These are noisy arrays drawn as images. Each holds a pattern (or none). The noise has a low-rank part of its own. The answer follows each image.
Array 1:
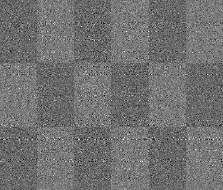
a checkerboard
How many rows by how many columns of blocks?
3 by 6
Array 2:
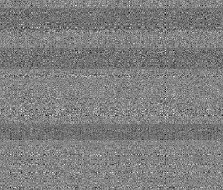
bands of rows
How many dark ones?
3
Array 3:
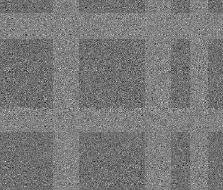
bands of rows crossing bands of columns
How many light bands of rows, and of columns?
2 and 3
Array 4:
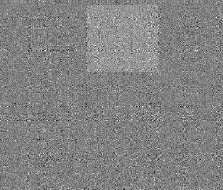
one block
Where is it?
top middle
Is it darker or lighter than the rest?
lighter
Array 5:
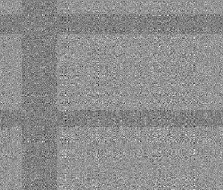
bands of rows crossing bands of columns
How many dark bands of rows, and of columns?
2 and 1
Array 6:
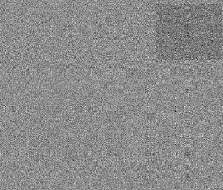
one block
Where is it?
top right
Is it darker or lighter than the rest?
darker
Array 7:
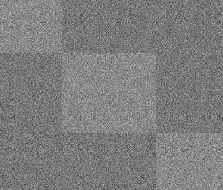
blocks along the diagonal
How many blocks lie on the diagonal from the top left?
3
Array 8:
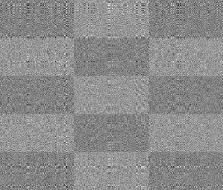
a checkerboard
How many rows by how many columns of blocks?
5 by 3
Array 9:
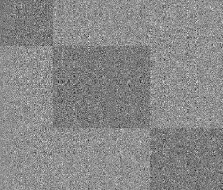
blocks along the diagonal
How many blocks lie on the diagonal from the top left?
3
